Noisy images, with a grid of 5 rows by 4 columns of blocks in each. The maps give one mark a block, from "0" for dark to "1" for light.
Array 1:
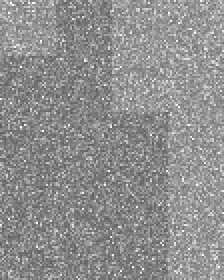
1 0 1 1
0 0 1 1
0 0 0 1
0 0 0 1
0 0 0 1
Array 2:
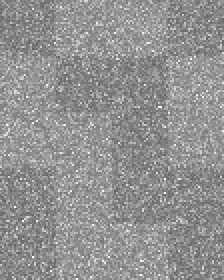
0 1 1 0
1 0 0 1
1 1 0 1
0 1 0 0
0 1 1 0
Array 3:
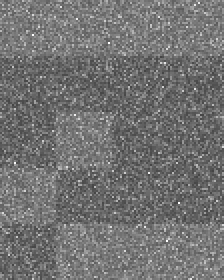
1 1 1 1
0 0 0 0
0 1 0 0
1 0 0 0
0 1 1 1
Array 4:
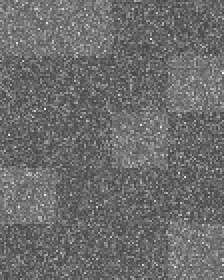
1 1 0 0
0 0 0 1
0 0 1 0
1 0 0 0
0 0 0 1
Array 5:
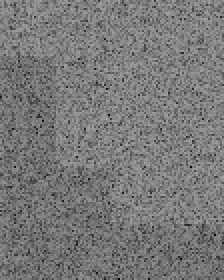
1 1 1 1
0 1 1 1
0 1 1 1
0 0 1 1
0 0 0 0
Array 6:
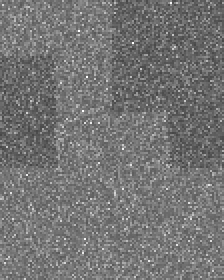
1 1 0 0
0 1 0 0
0 1 1 0
1 1 1 1
1 1 1 1
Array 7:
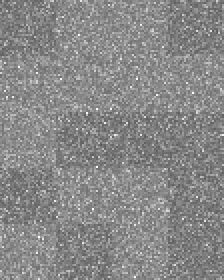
0 1 1 0
1 1 1 1
1 0 0 0
0 1 1 0
1 0 1 0
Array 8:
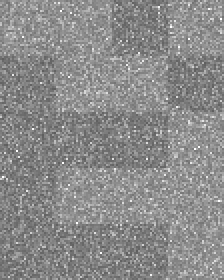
1 1 0 1
0 1 1 0
0 0 0 1
0 1 1 1
0 0 0 1
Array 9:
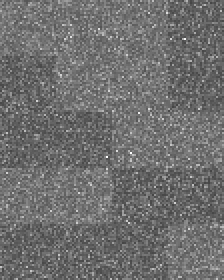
1 1 1 0
0 1 1 0
0 0 1 1
1 1 0 0
0 0 0 1
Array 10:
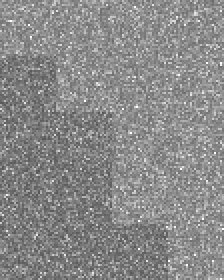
1 1 1 1
0 1 1 1
0 0 1 1
0 0 1 1
0 0 0 1
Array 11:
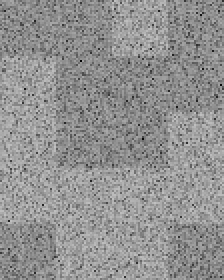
0 0 1 0
1 0 0 0
1 0 0 1
1 1 1 1
0 1 1 0
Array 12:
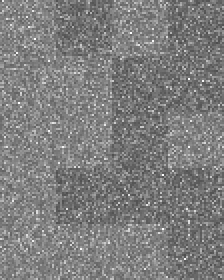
1 0 1 0
1 1 0 0
1 1 0 1
1 0 0 0
1 1 1 0
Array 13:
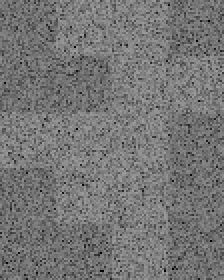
0 1 1 0
0 0 1 1
1 1 1 0
0 1 1 0
0 0 1 0
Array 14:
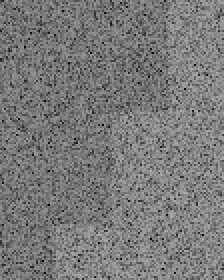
0 0 0 1
0 0 0 1
0 0 1 1
0 0 1 1
0 1 1 1
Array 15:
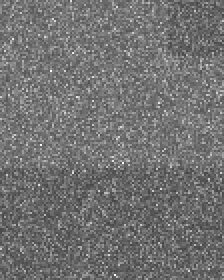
1 1 1 0
1 1 1 1
1 1 1 1
0 0 0 0
0 0 0 0
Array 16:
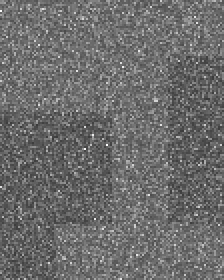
1 1 1 1
1 1 1 0
0 0 1 0
0 0 1 0
0 1 1 1
